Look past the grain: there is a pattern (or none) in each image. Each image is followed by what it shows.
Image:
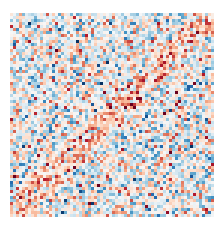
a diagonal band
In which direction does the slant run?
bottom left to top right
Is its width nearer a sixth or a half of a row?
a sixth
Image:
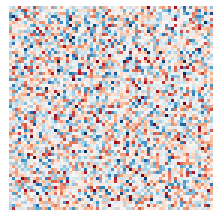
only noise
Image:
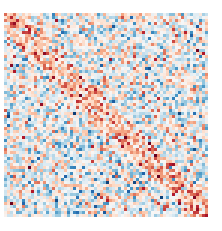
a diagonal band
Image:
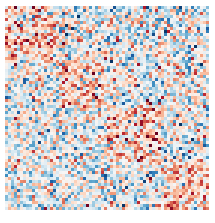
blocks along the diagonal
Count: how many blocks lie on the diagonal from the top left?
4
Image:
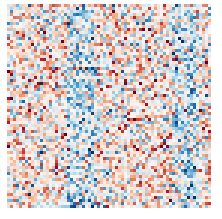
bands of columns
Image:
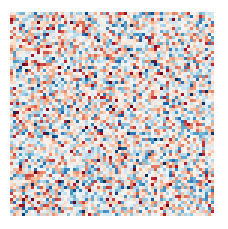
only noise
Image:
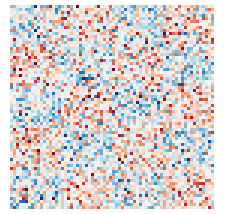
a checkerboard
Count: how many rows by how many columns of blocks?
5 by 4
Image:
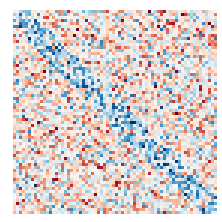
a diagonal band
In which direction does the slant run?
top left to bottom right
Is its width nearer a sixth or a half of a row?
a sixth
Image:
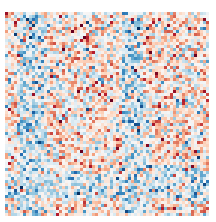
bands of rows crossing bands of columns
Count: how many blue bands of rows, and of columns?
1 and 2
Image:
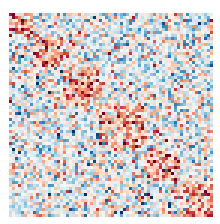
blocks along the diagonal
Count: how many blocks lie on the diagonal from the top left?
6
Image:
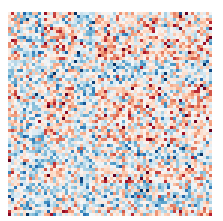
bands of rows crossing bands of columns
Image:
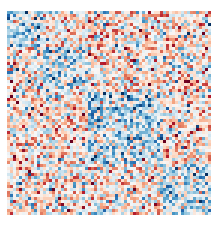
blocks along the diagonal
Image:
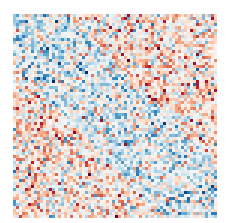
a diagonal band
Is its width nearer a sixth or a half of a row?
a half
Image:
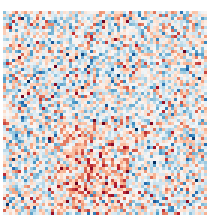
one block
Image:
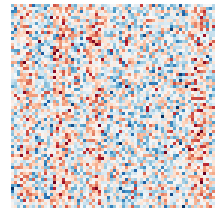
bands of columns
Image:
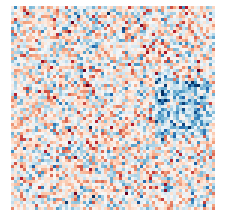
one block
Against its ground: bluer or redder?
bluer
